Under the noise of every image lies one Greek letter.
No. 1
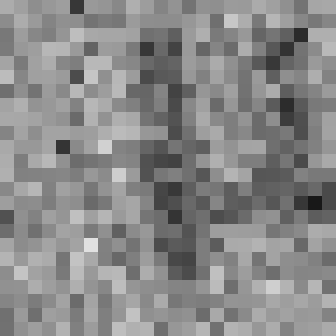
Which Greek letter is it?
mu
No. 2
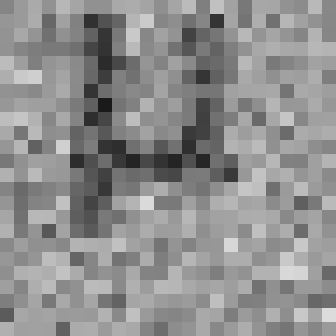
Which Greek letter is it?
mu
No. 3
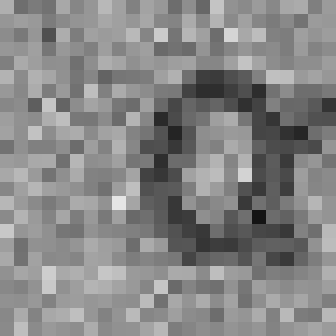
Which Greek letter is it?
alpha
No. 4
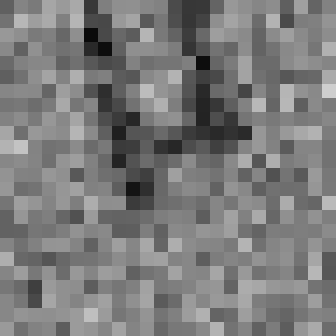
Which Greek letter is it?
mu
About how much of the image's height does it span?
two thirds
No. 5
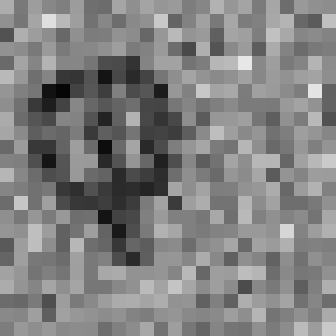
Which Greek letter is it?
phi
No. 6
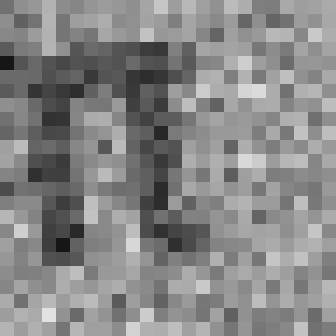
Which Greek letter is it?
pi
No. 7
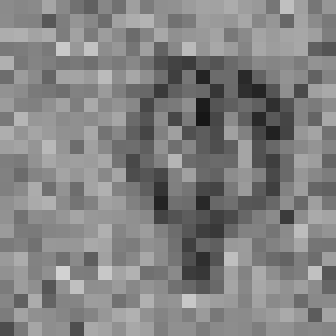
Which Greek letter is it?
phi
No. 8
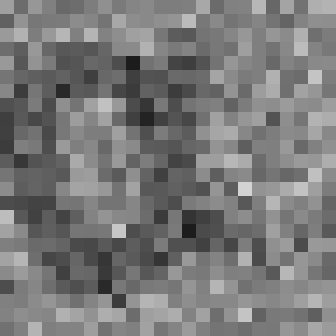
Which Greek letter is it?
alpha
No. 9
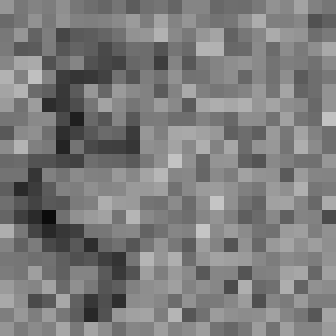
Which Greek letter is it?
xi
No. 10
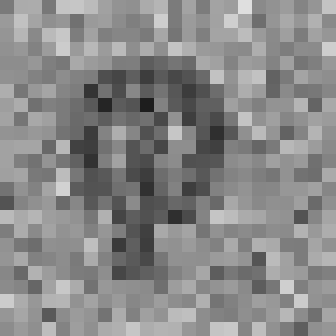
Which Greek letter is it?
phi
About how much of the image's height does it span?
two thirds
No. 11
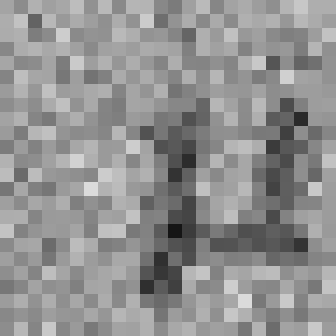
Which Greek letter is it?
mu
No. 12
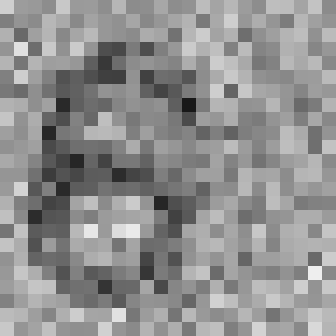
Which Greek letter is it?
theta
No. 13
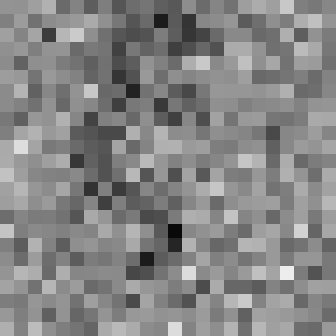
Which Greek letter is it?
xi
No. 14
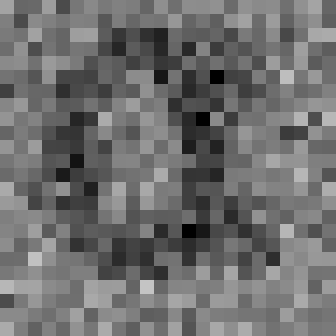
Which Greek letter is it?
alpha
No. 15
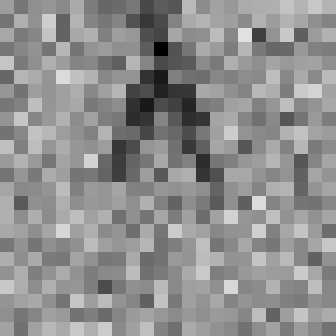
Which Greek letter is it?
lambda
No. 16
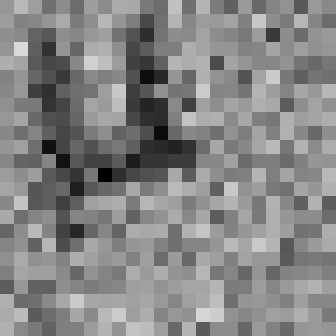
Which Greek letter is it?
mu
